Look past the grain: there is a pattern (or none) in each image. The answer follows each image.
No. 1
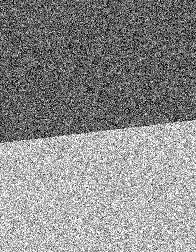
a sharp edge
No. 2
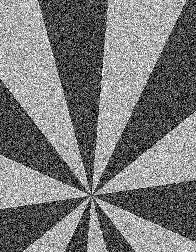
spokes from one point
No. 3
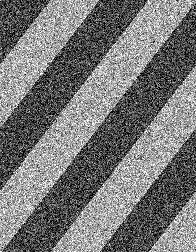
diagonal stripes
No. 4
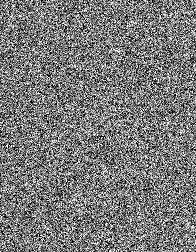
only noise
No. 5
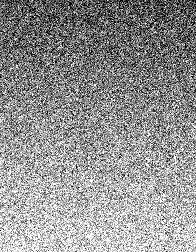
a smooth slope
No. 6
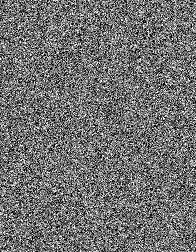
only noise
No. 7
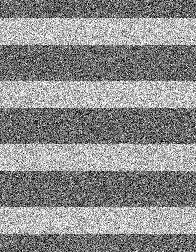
horizontal stripes
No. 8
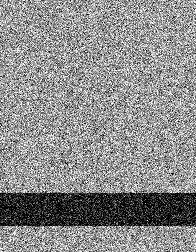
one horizontal stripe
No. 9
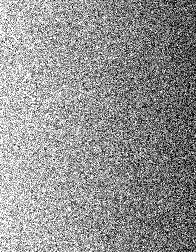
a smooth slope
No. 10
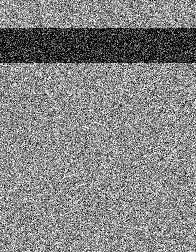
one horizontal stripe
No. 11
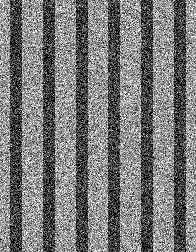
vertical stripes
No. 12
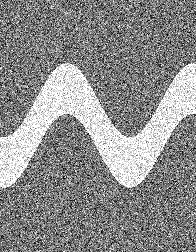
a wavy band
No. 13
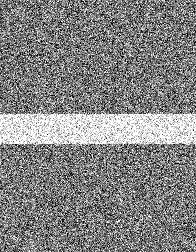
one horizontal stripe
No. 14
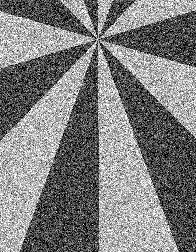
spokes from one point
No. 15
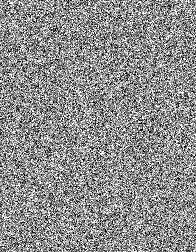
only noise
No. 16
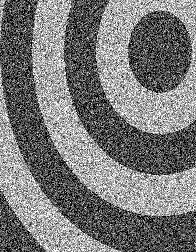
rings round one point
